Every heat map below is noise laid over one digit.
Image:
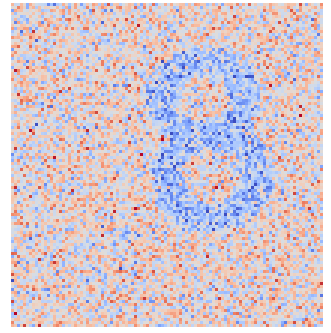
8
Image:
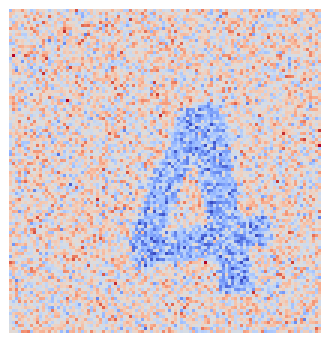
4
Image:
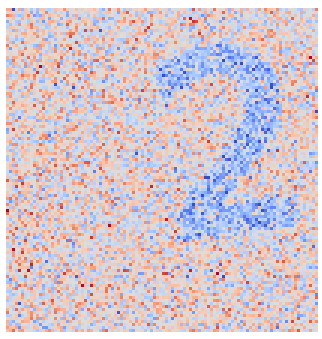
2
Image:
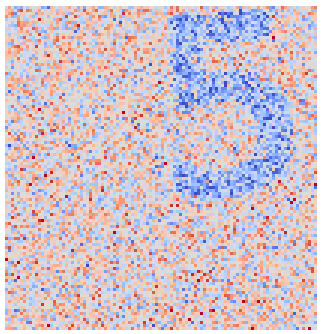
5
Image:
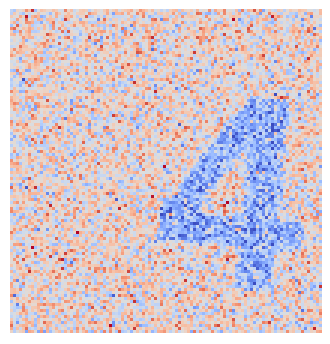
4
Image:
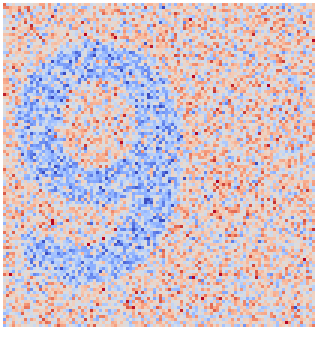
9
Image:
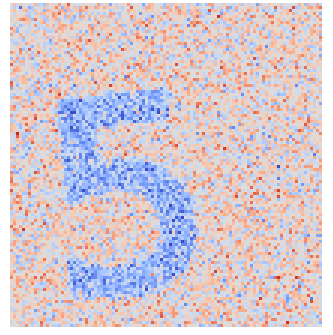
5
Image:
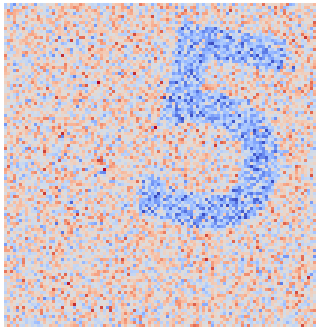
5
